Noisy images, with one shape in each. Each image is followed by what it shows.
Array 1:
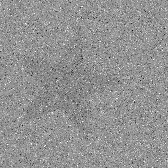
star
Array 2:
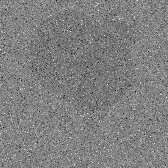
apple
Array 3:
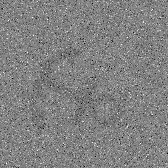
anchor
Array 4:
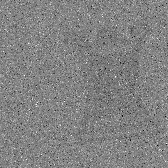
chess rook
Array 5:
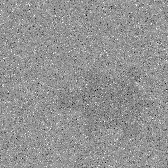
turtle
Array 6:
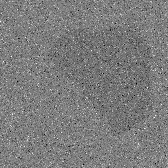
cloud
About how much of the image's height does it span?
two thirds
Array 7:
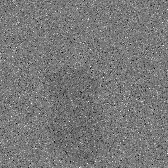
footprint
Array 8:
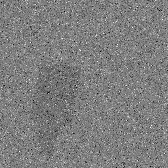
bottle
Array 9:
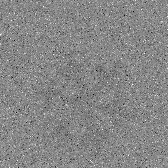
snowflake
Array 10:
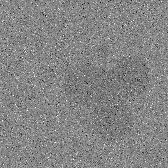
club
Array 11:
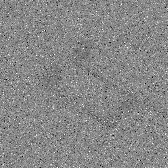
pair of musical notes
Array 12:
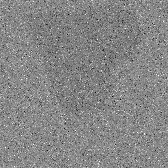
heart
